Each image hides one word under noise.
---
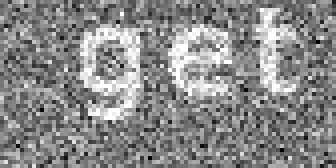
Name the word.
get
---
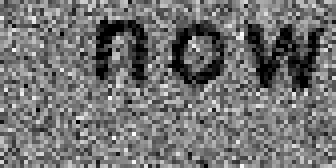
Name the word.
now
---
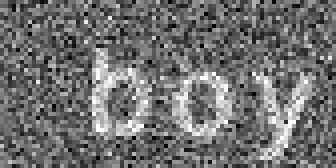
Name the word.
boy
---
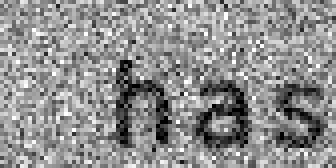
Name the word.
has
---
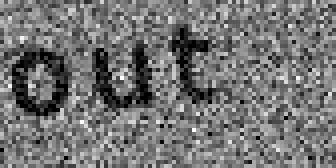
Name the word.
out
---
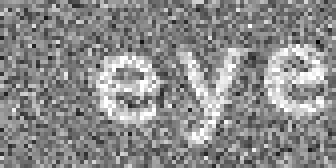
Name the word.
eye
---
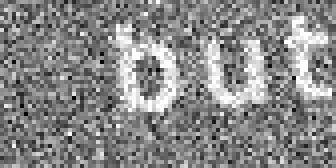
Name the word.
but
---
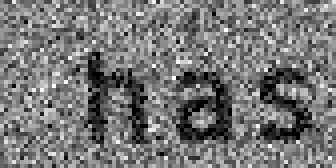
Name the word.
has
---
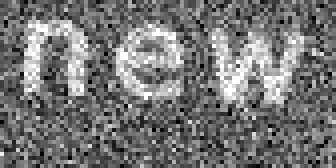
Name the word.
new
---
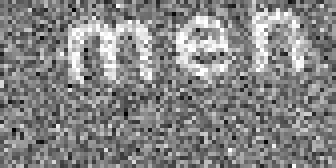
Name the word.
men
